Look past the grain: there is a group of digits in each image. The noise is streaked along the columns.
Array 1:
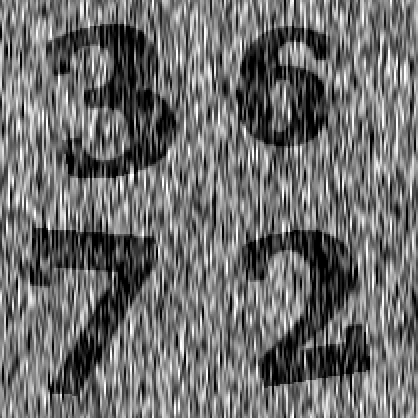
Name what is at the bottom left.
7
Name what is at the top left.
3
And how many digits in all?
4
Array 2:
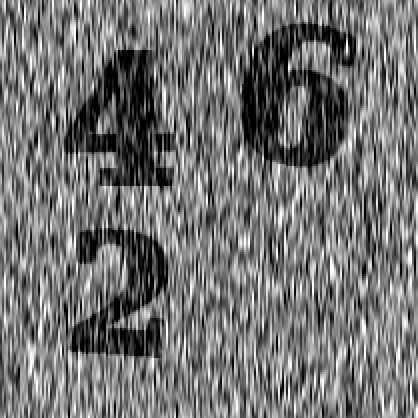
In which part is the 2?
bottom left
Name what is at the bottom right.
nothing
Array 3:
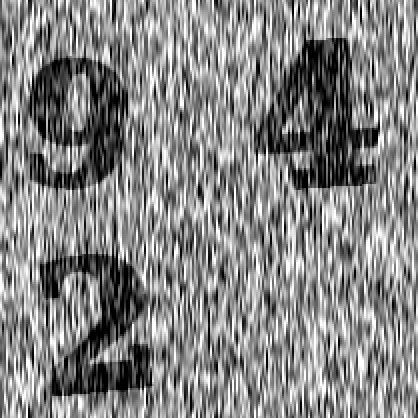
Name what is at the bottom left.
2
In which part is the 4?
top right
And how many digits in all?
3
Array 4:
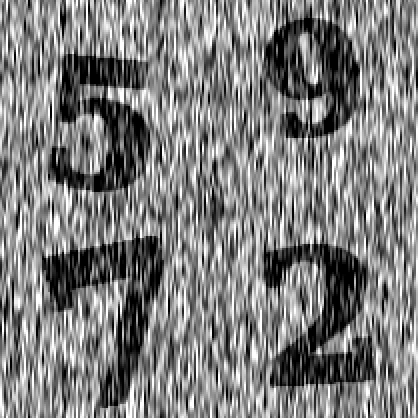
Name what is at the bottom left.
7
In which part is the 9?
top right
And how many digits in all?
4
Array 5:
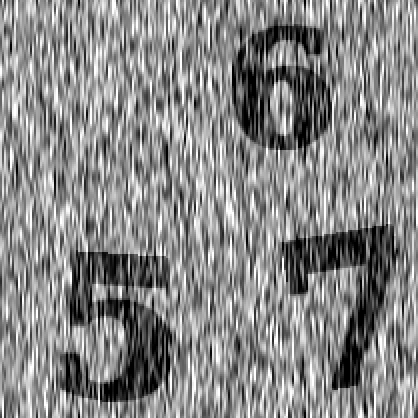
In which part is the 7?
bottom right
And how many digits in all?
3
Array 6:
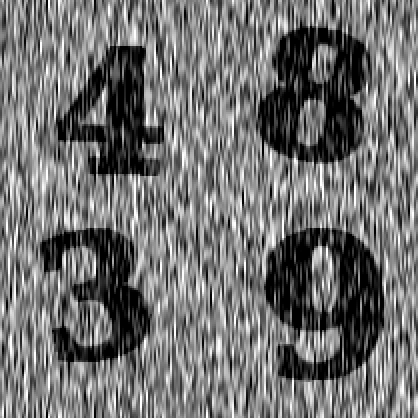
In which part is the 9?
bottom right
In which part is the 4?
top left
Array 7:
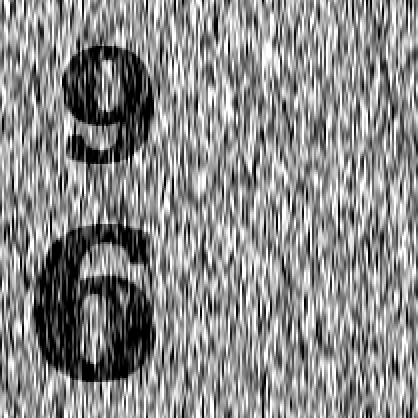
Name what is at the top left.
9
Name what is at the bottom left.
6
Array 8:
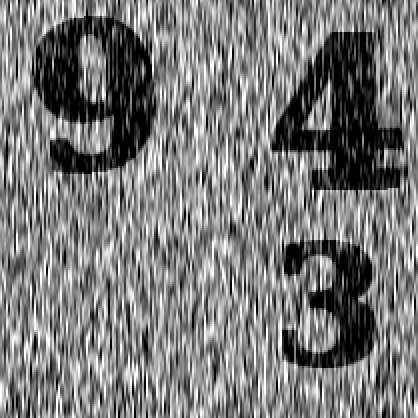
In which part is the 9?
top left
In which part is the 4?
top right
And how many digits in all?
3
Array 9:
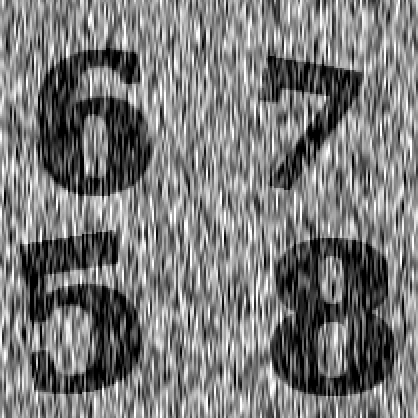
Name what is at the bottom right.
8
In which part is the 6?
top left
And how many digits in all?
4
